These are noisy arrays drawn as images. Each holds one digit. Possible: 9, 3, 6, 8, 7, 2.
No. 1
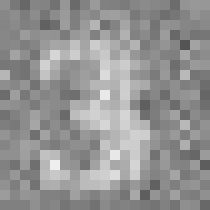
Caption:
light 3
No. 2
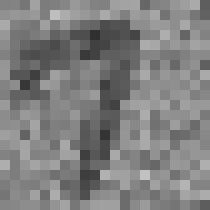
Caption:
dark 7
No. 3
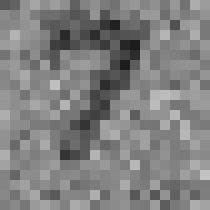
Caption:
dark 7
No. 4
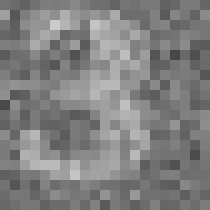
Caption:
light 3
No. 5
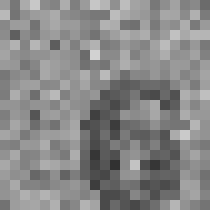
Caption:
dark 6
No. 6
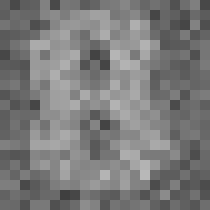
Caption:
light 8
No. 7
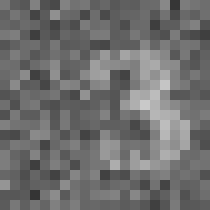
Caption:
light 3
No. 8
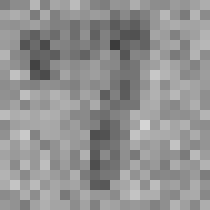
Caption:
dark 7
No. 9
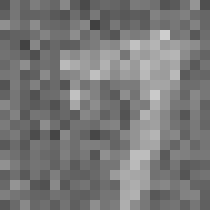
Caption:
light 7
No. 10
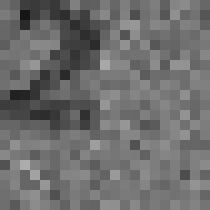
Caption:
dark 2
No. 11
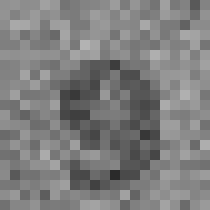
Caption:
dark 9
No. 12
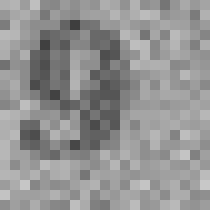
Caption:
dark 9
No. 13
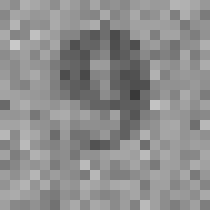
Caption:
dark 9
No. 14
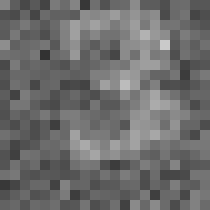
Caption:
light 3
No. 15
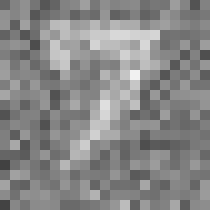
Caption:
light 7
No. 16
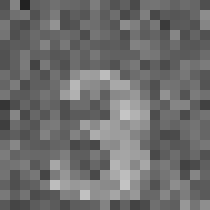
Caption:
light 3
